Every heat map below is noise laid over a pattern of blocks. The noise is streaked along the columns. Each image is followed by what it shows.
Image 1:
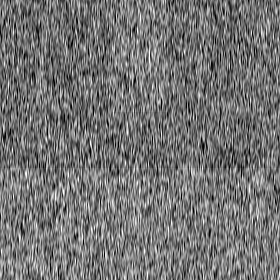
left and right mirror each other
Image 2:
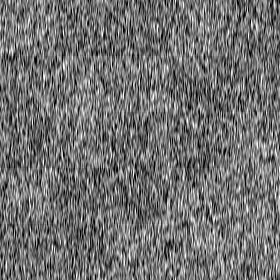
mirrored about the diagonal from the top left
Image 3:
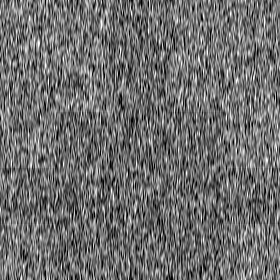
left and right mirror each other
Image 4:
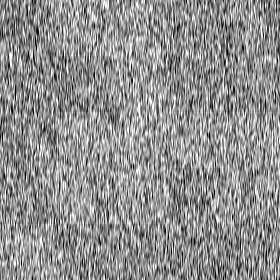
mirrored about the diagonal from the bottom left
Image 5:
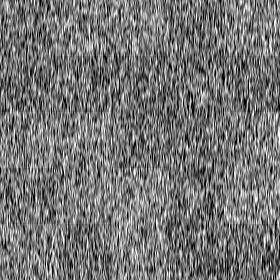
mirrored about the diagonal from the bottom left
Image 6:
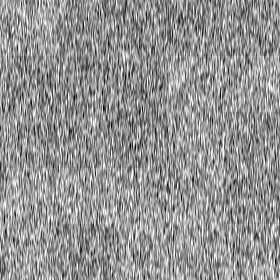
no symmetry
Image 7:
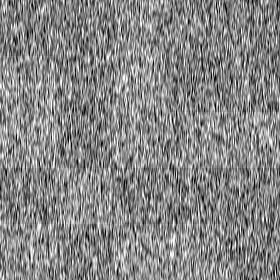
mirrored about the diagonal from the bottom left
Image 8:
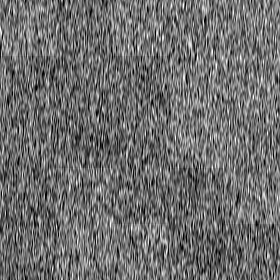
no symmetry
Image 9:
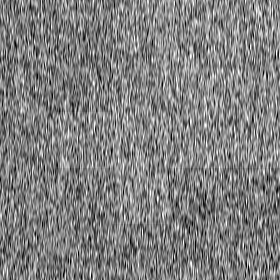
mirrored about the diagonal from the bottom left
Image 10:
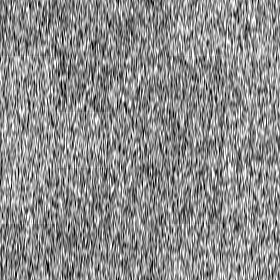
top and bottom mirror each other
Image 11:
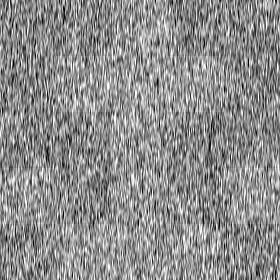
left and right mirror each other
